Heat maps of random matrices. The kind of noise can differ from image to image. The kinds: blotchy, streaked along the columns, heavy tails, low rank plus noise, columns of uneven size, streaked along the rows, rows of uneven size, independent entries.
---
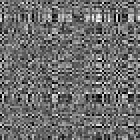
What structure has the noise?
low rank plus noise
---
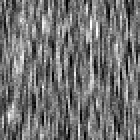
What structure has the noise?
streaked along the columns
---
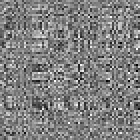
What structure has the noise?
low rank plus noise
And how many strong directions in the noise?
two
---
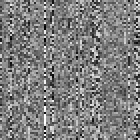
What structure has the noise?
columns of uneven size
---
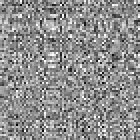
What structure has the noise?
low rank plus noise
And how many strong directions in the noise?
three or four
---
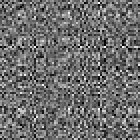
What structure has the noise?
low rank plus noise
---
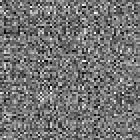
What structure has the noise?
low rank plus noise
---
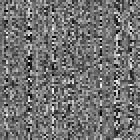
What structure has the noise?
columns of uneven size
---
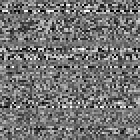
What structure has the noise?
rows of uneven size
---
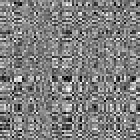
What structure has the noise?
low rank plus noise
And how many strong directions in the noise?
one
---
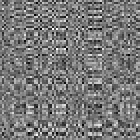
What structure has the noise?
low rank plus noise
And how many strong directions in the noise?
one
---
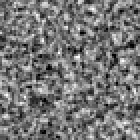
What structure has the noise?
blotchy
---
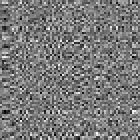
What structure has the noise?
low rank plus noise
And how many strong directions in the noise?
two
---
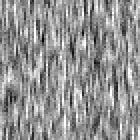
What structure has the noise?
streaked along the columns
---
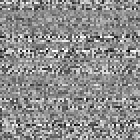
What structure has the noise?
rows of uneven size
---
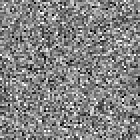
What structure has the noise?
independent entries
